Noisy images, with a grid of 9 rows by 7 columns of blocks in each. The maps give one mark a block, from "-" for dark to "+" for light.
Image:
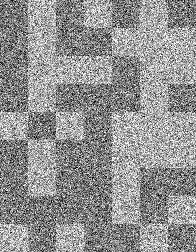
-+-+-+-
-+--+++
-+++-++
-+---+-
+-+-+++
-+--+++
-+--+--
----+-+
+-+--+-
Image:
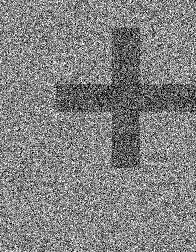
+++++++
++++-++
++++-++
++-----
++++-++
++++-++
+++++++
+++++++
+++++++
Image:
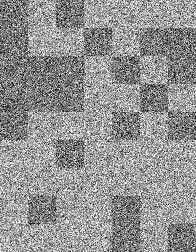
-+-++++
-++-+--
---+-+-
---++-+
-+++-+-
++-++++
+++++++
+-++-++
++++-+-
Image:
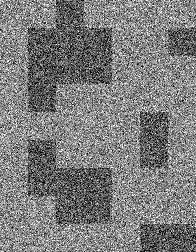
++-++++
+---++-
+---+++
+-+++++
+++++-+
+-+++-+
+---+++
++--+++
+++++--
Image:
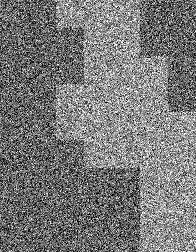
--+++--
---++--
---+++-
--++++-
--+++++
---++++
-----++
-----++
-----++
